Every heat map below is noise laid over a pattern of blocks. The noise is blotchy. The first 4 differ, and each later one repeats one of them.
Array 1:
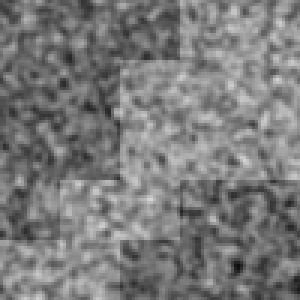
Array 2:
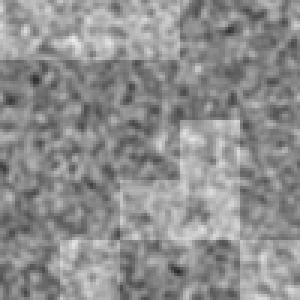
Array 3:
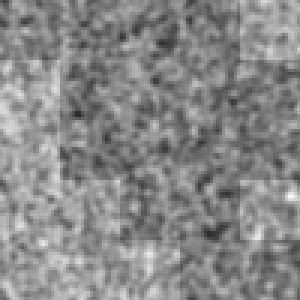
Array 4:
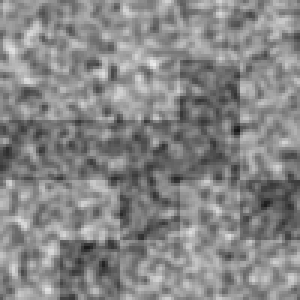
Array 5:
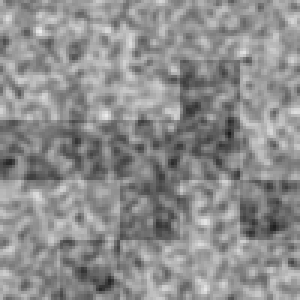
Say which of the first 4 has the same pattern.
4
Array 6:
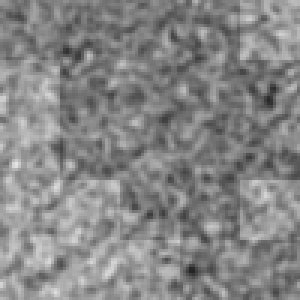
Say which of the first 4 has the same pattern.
3
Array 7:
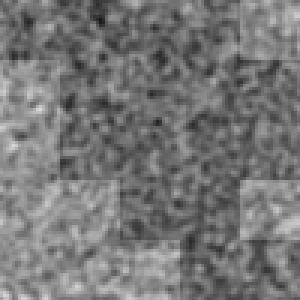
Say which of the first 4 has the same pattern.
3
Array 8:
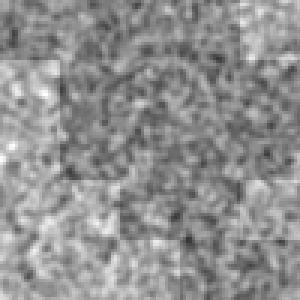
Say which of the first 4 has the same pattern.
3
